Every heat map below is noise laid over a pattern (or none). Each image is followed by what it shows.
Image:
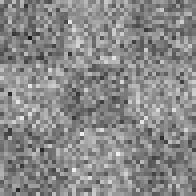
a checkerboard
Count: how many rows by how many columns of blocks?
3 by 3
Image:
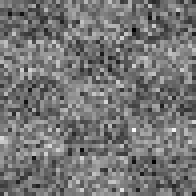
a checkerboard
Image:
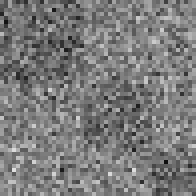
blocks along the diagonal
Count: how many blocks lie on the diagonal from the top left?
3
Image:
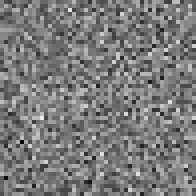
only noise
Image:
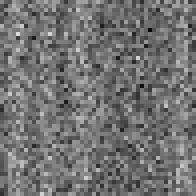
bands of columns
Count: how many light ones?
4
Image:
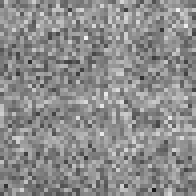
bands of rows crossing bands of columns
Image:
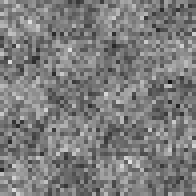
a checkerboard
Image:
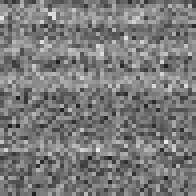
bands of rows
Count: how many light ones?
4
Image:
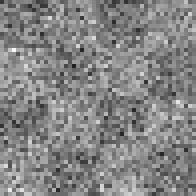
a checkerboard
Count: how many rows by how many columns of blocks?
4 by 4
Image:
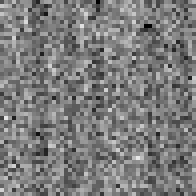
bands of columns
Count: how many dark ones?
5
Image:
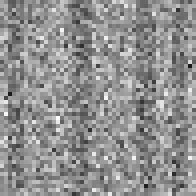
bands of columns
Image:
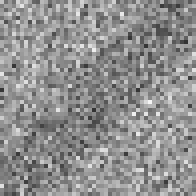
a diagonal band
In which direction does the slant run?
bottom left to top right
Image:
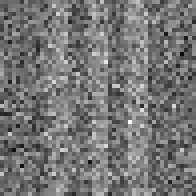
bands of columns
